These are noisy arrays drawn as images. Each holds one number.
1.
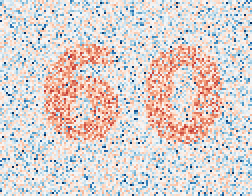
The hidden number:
60
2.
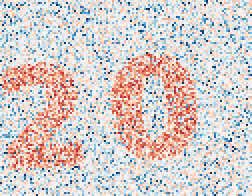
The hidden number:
20
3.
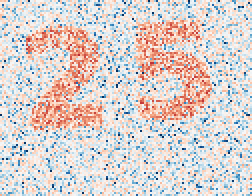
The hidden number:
25
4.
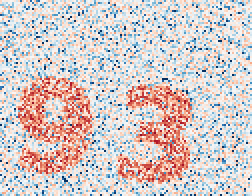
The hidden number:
93
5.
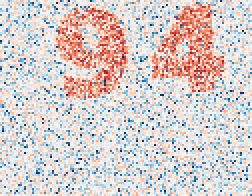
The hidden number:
94
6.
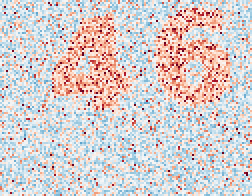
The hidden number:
46
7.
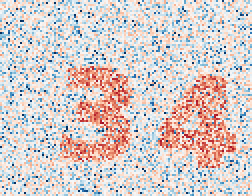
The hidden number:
34
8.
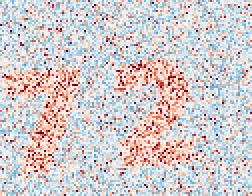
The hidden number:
72
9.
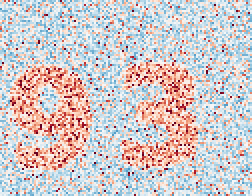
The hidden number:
93
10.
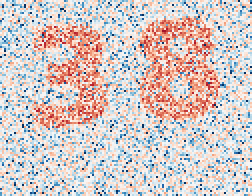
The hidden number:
38
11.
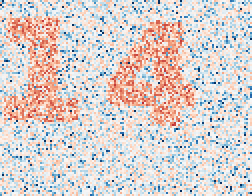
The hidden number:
14
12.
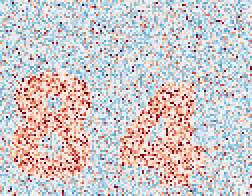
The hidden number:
84
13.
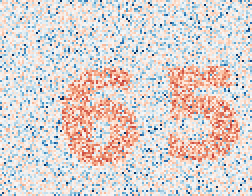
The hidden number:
65
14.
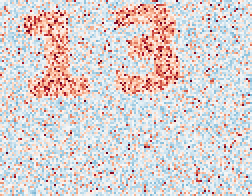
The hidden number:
13
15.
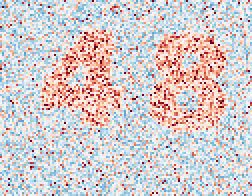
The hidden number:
48
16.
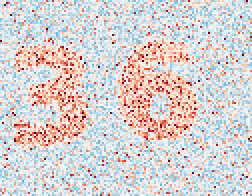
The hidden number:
36
